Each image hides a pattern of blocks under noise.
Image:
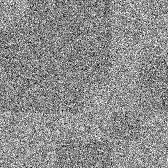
mirrored about the diagonal from the top left
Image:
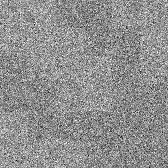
mirrored about the diagonal from the top left
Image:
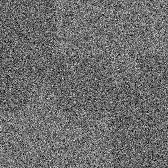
the same after a half turn
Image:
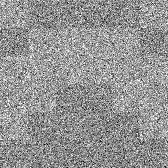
left and right mirror each other
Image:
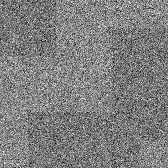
mirrored about the diagonal from the top left
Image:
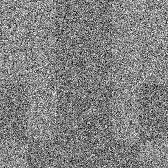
left and right mirror each other
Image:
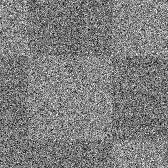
mirrored about the diagonal from the bottom left
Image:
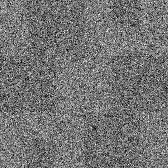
the same after a half turn
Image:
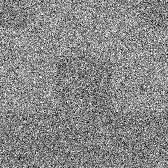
left and right mirror each other
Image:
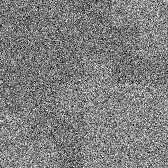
mirrored about the diagonal from the top left
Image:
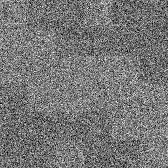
the same after a half turn
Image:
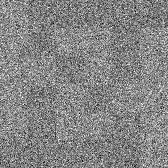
the same after a half turn
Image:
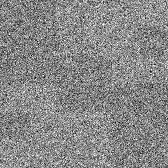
the same after a half turn
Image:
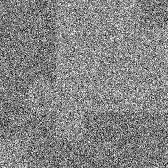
mirrored about the diagonal from the bottom left
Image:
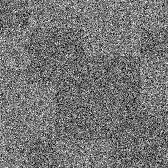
mirrored about the diagonal from the top left
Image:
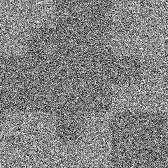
mirrored about the diagonal from the top left
